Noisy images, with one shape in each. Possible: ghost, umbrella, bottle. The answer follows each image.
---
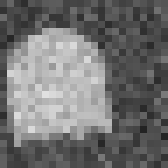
ghost
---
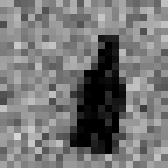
bottle
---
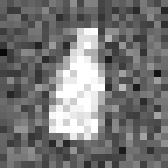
bottle
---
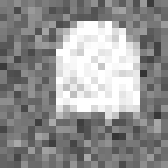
ghost
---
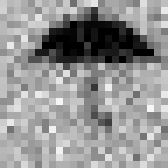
umbrella
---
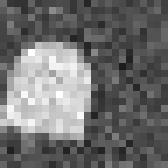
ghost
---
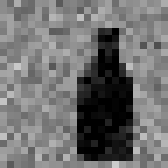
bottle
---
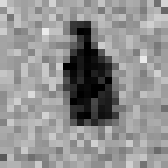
bottle
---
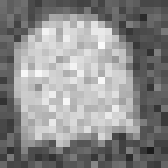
ghost
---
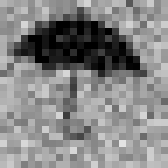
umbrella
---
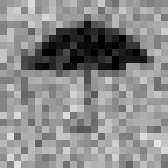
umbrella
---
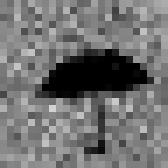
umbrella
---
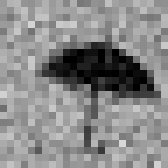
umbrella
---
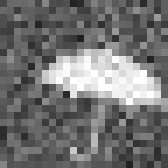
umbrella
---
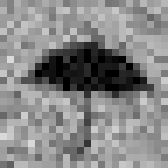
umbrella
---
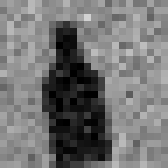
bottle
